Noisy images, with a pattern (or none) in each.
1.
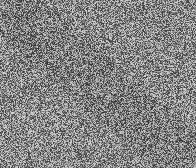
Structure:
a diagonal band
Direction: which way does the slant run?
top left to bottom right
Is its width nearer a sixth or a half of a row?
a half
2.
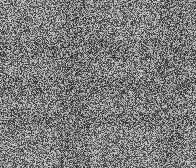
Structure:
bands of rows crossing bands of columns
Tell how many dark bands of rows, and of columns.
3 and 2
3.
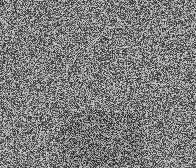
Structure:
one block
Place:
bottom middle
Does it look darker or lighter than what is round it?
darker
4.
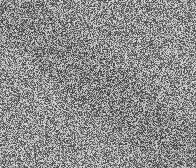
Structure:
a diagonal band
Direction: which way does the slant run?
top left to bottom right
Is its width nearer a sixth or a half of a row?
a half
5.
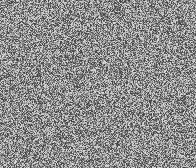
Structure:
only noise
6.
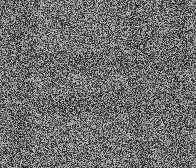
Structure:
bands of rows crossing bands of columns
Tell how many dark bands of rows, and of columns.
2 and 3
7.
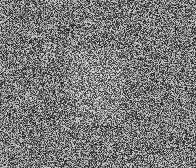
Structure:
one block
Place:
centre
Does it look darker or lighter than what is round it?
lighter
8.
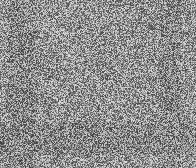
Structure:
bands of rows crossing bands of columns
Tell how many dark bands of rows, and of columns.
1 and 2
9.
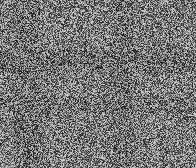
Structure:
bands of rows crossing bands of columns
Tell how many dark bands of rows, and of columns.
2 and 2
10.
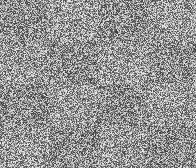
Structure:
a checkerboard
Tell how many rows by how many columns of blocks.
4 by 4
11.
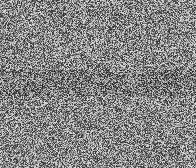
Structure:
one band of rows
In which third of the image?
middle
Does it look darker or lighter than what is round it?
darker
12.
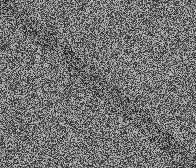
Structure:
a diagonal band
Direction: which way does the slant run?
top left to bottom right
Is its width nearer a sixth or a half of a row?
a sixth
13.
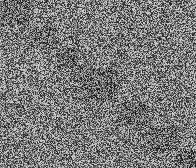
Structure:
blocks along the diagonal
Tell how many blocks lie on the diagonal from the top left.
7
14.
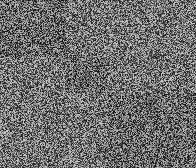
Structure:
blocks along the diagonal
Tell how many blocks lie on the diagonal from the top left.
3
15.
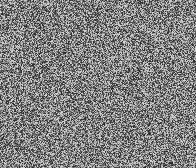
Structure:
only noise
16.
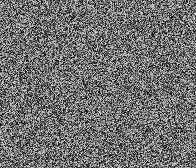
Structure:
only noise
